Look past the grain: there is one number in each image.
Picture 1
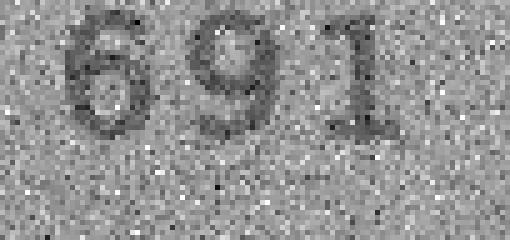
691
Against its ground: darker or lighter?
darker
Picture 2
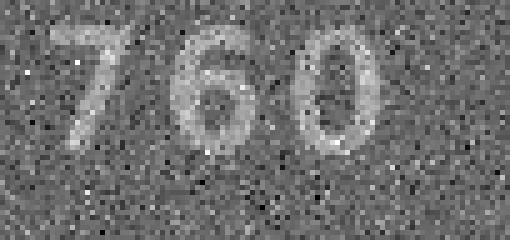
760
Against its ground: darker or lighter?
lighter
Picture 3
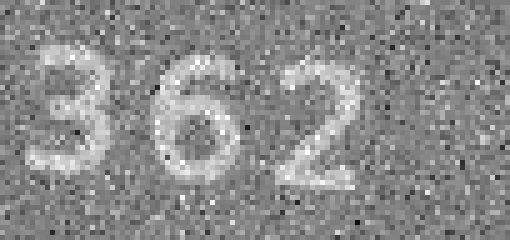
362
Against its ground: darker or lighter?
lighter
